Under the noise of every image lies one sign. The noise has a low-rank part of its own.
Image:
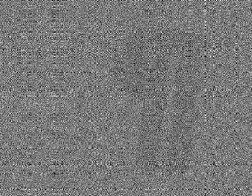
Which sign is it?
pilcrow
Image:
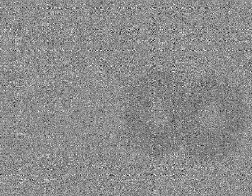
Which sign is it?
infinity sign
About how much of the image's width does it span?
half
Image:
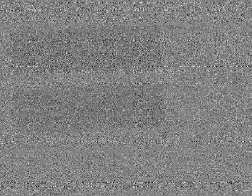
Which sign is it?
equals sign
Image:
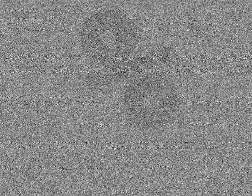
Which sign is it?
percent sign
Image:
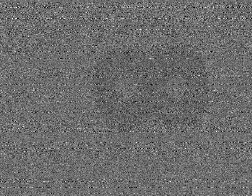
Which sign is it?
infinity sign
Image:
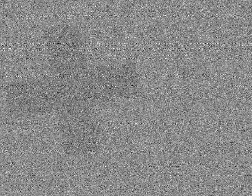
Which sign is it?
plus sign
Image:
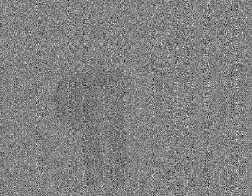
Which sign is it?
pilcrow
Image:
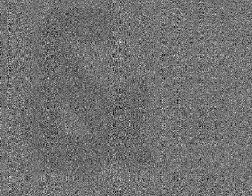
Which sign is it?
ampersand
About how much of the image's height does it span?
nearly all
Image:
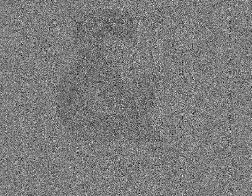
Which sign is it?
ampersand
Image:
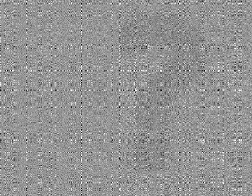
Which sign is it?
question mark
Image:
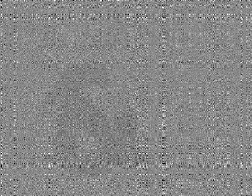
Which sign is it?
ampersand
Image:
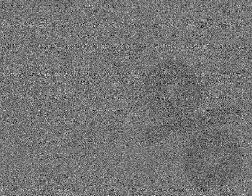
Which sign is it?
percent sign
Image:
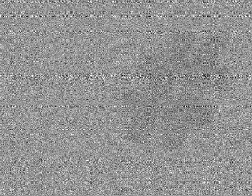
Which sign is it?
hash sign
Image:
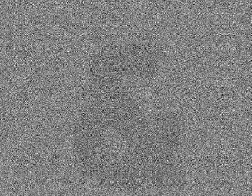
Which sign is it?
ampersand
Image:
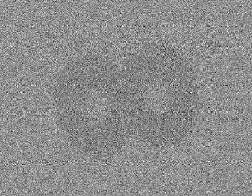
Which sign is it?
infinity sign
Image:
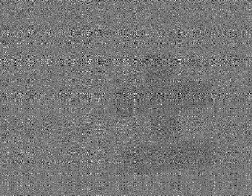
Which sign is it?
plus-minus sign
